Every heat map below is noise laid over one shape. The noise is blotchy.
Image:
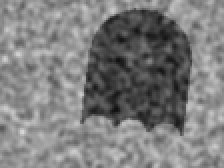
ghost
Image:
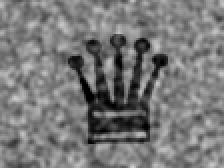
chess queen
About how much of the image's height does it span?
two thirds
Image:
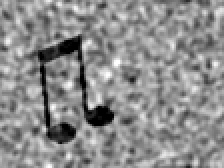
pair of musical notes
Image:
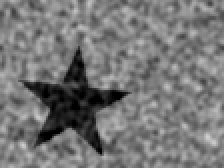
star
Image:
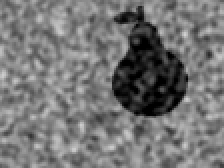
pear
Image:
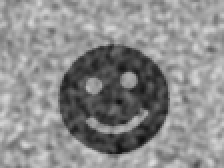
smiling face
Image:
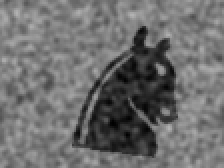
chess knight
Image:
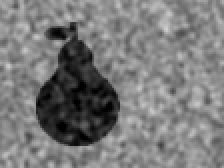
pear
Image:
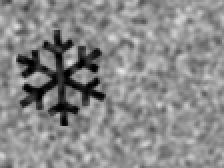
snowflake
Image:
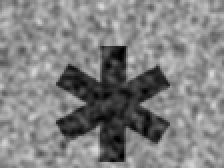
asterisk
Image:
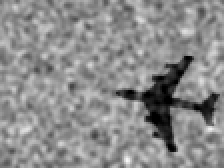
airplane
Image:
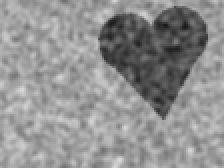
heart
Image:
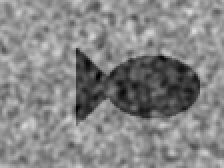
fish
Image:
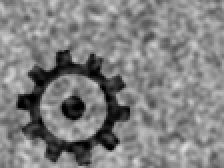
gear
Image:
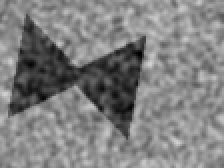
bow tie
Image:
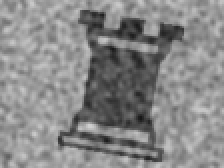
chess rook
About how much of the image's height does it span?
nearly all
